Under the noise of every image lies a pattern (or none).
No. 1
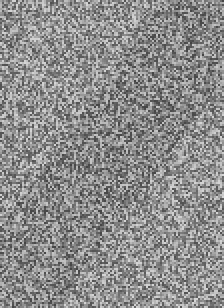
a diagonal band
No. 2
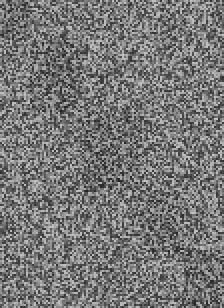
blocks along the diagonal
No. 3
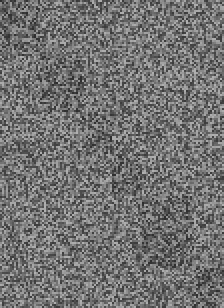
blocks along the diagonal
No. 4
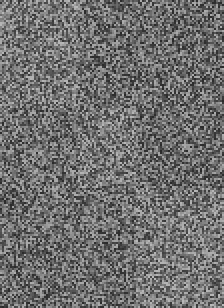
blocks along the diagonal
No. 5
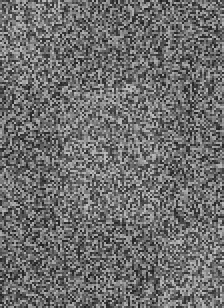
blocks along the diagonal
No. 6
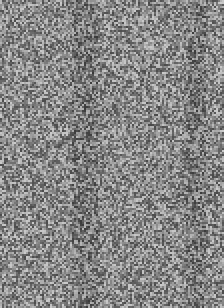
bands of columns
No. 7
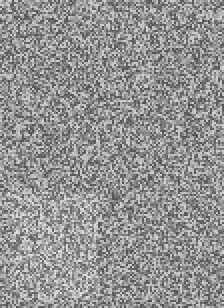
one block
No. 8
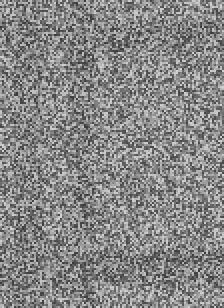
bands of rows crossing bands of columns
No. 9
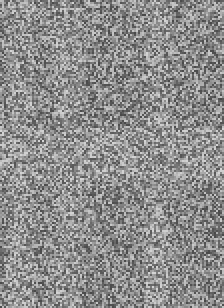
bands of rows crossing bands of columns
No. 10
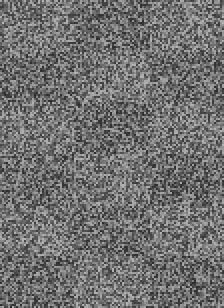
a checkerboard
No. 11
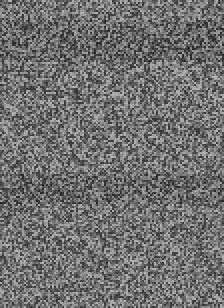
bands of rows
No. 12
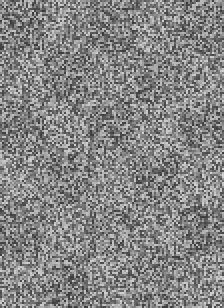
a checkerboard
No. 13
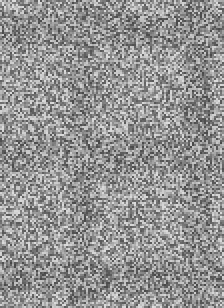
bands of rows crossing bands of columns
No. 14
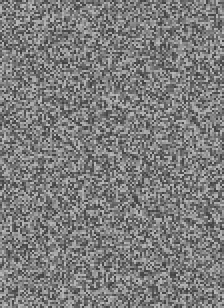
only noise
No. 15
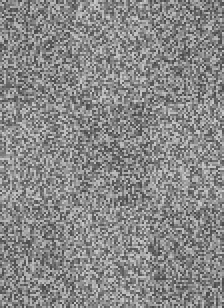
a checkerboard
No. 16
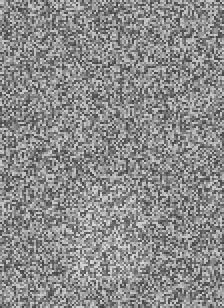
one block
